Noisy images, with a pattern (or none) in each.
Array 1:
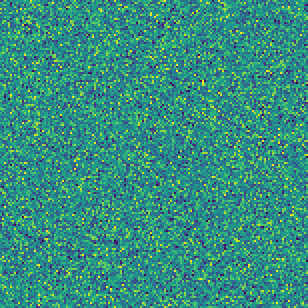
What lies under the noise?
only noise
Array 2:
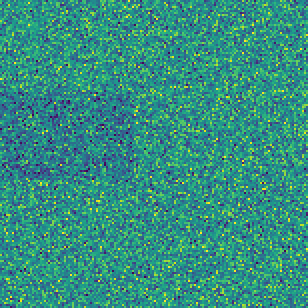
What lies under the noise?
one block
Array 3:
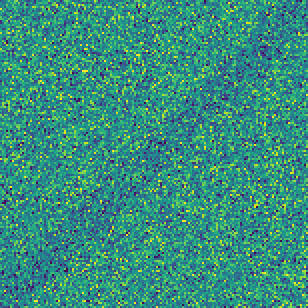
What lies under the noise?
a diagonal band
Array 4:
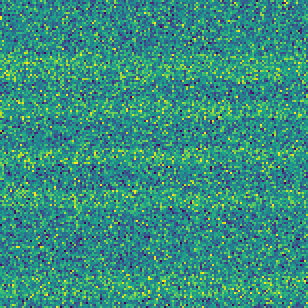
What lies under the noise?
bands of rows
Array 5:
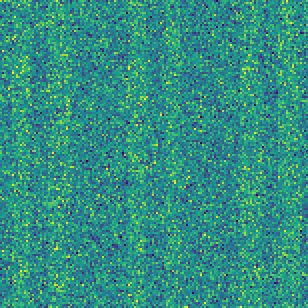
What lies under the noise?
bands of columns
